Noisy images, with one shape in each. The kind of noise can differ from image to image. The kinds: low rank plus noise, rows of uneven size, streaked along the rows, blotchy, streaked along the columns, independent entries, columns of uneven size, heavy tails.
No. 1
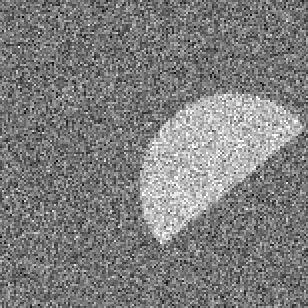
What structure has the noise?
independent entries
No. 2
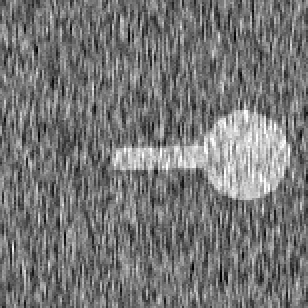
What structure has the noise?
streaked along the columns
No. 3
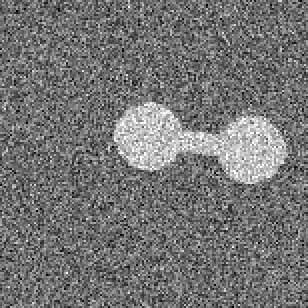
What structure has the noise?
independent entries
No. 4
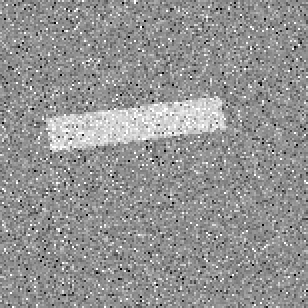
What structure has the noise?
heavy tails
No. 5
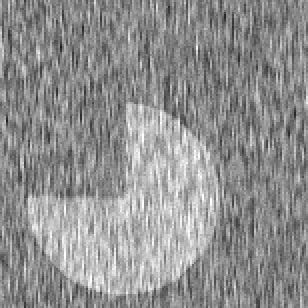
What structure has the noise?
streaked along the columns
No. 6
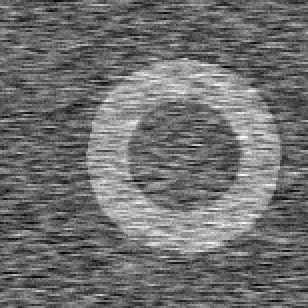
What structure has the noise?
streaked along the rows
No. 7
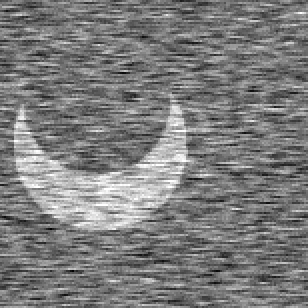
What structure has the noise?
streaked along the rows
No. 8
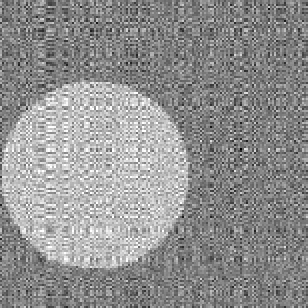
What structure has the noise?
low rank plus noise
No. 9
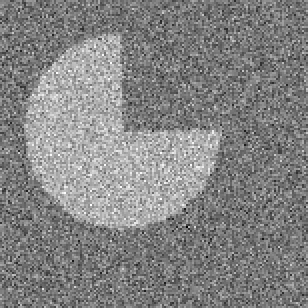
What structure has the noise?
independent entries
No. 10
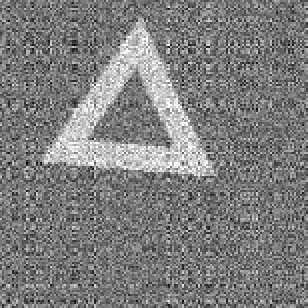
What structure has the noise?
low rank plus noise
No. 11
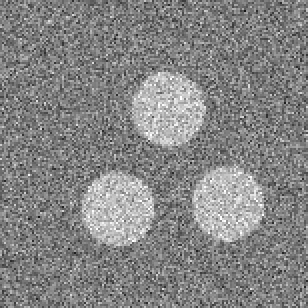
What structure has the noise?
independent entries
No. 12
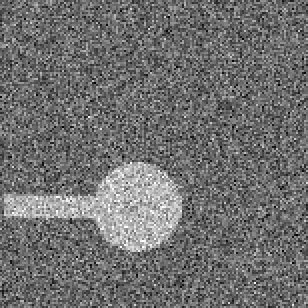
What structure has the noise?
independent entries
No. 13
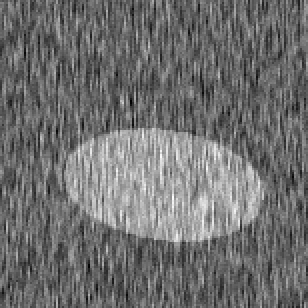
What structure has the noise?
streaked along the columns
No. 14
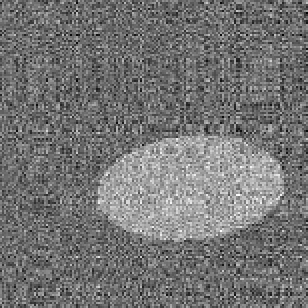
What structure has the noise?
low rank plus noise
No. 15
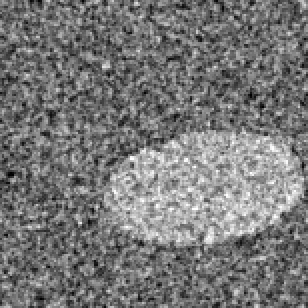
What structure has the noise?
blotchy
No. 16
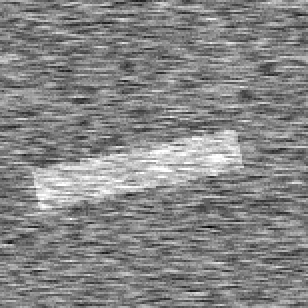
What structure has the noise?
streaked along the rows
